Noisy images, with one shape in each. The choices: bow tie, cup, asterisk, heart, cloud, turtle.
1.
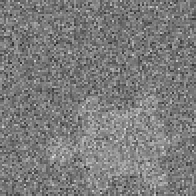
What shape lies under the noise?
turtle
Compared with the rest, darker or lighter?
lighter
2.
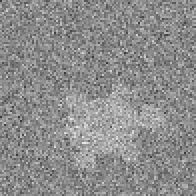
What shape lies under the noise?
turtle
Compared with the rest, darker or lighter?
lighter
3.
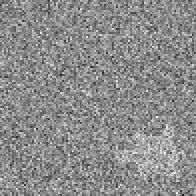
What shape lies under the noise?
turtle
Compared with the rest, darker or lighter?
lighter
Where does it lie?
bottom right
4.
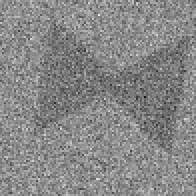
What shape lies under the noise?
bow tie
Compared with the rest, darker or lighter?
darker
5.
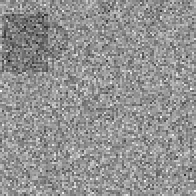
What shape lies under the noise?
cup
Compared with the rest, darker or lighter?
darker
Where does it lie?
top left
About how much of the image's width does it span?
a third
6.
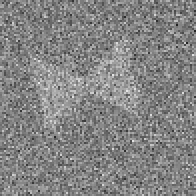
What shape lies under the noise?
bow tie
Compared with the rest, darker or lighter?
lighter
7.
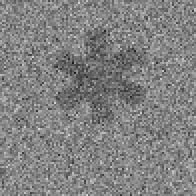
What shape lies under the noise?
asterisk
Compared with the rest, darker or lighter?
darker
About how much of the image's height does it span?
half
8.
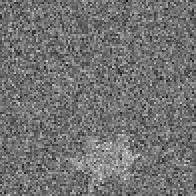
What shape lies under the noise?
turtle
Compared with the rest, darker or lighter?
lighter
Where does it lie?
bottom middle
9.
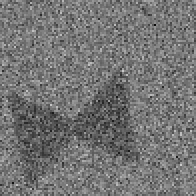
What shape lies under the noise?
bow tie
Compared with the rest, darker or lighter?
darker
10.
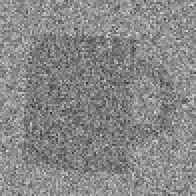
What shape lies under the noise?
cup
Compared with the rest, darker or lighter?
darker
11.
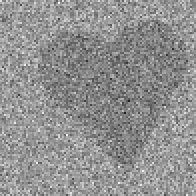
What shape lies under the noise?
heart
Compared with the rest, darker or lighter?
darker
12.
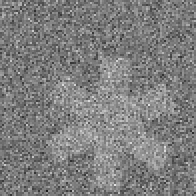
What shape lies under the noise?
asterisk
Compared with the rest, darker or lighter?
lighter
